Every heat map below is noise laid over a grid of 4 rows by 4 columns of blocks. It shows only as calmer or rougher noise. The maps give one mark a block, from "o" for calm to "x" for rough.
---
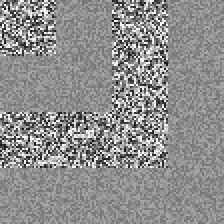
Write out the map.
x o x o
o o x o
x x x o
o o o o
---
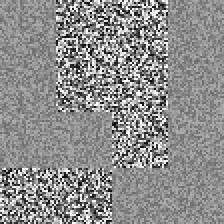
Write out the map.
o x x o
o x x o
o o x o
x x o o
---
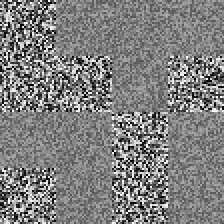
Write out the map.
x o o o
x x o x
o o x o
x o x o
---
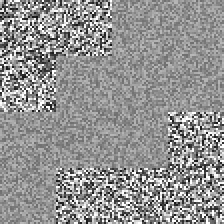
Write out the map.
x x o o
x o o o
o o o x
o x x x
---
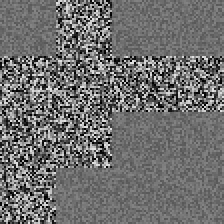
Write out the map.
o x o o
x x x x
x x o o
x o o o
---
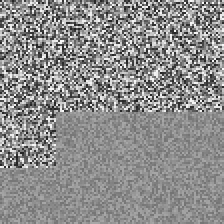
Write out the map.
x x x x
x x x x
x o o o
o o o o
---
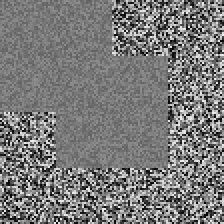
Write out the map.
o o x x
o o o x
x o o x
x x x x
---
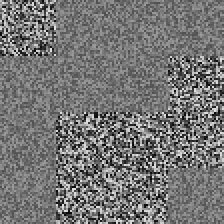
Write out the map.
x o o o
o o o x
o x x x
o x x o
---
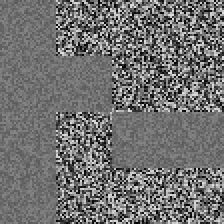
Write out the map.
o x x x
o o x x
o x o o
o x x x
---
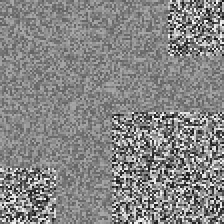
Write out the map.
o o o x
o o o o
o o x x
x o x x
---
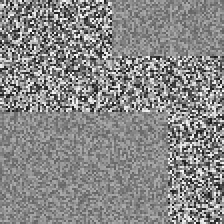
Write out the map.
x x o o
x x x x
o o o x
o o o x
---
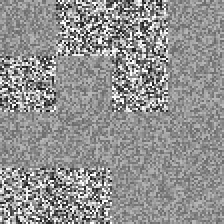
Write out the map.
o x x o
x o x o
o o o o
x x o o
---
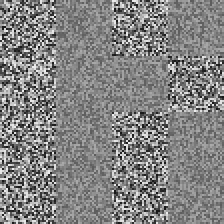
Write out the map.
x o x o
x o o x
x o x o
x o x o
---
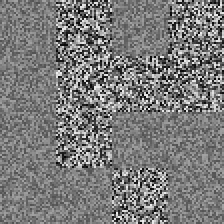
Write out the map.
o x o x
o x x x
o x o o
o o x o
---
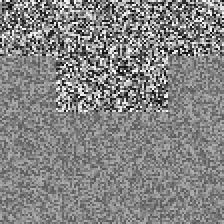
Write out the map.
x x x x
o x x o
o o o o
o o o o
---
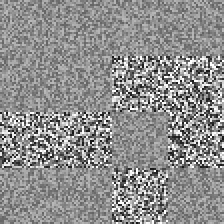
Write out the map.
o o o o
o o x x
x x o x
o o x o
